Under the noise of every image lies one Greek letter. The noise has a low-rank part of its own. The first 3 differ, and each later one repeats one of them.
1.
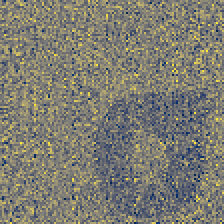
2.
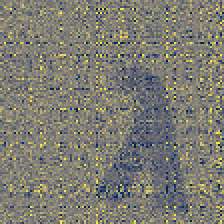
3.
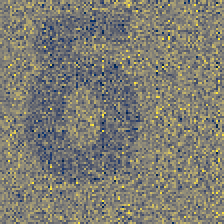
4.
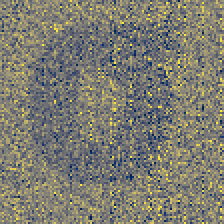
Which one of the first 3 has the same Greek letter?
1
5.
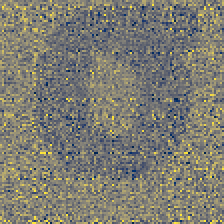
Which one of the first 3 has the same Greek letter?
1
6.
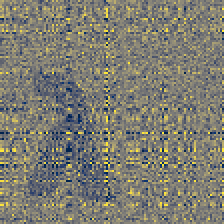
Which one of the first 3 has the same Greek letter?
2
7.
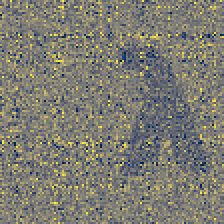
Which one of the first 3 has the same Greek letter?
2
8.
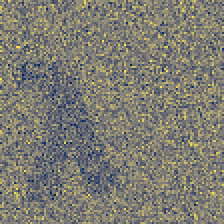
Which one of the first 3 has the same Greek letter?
2
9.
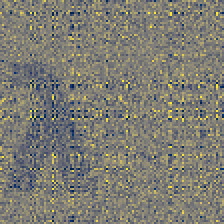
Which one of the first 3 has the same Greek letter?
2
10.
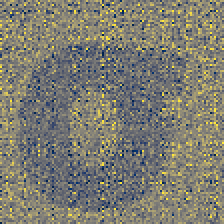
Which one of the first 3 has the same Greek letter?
1
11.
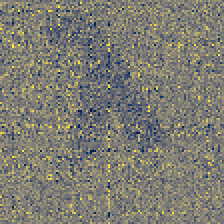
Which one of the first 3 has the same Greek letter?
2
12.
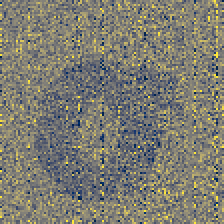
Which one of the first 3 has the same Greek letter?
1
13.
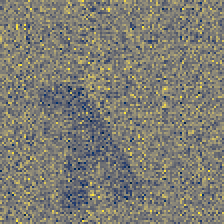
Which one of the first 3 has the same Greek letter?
2
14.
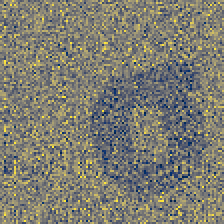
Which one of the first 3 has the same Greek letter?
1
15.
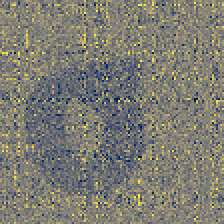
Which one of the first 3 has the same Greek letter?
1
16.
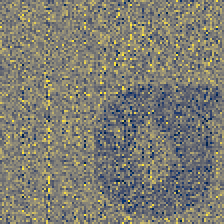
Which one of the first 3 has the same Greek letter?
1
